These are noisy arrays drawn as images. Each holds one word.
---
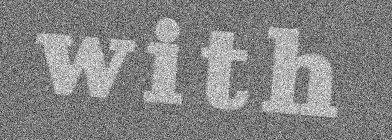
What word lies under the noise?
with
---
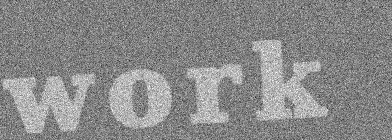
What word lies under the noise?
work
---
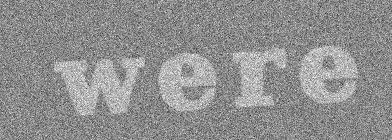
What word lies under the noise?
were
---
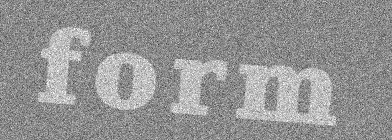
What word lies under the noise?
form
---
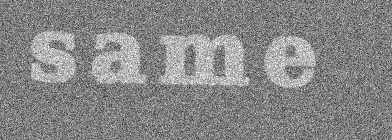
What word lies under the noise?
same
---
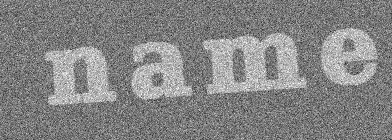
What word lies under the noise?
name
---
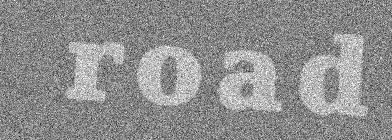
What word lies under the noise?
road
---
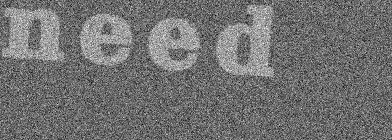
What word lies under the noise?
need
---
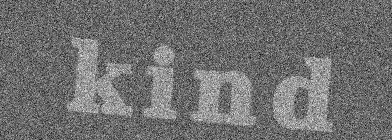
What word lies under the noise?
kind
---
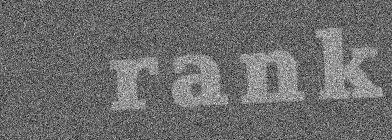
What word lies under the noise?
rank
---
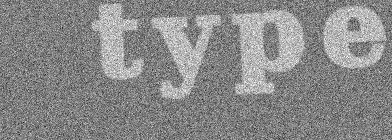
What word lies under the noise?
type
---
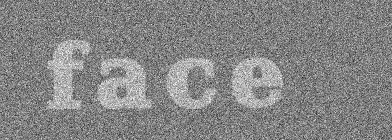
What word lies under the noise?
face
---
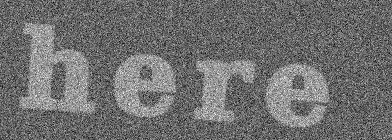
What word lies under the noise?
here
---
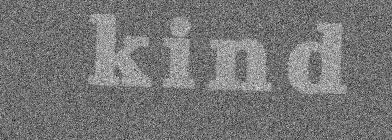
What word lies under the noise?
kind
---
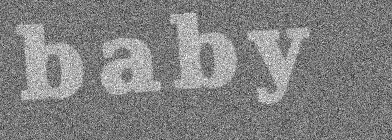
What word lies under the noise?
baby
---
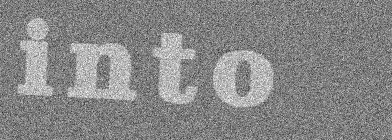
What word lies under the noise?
into
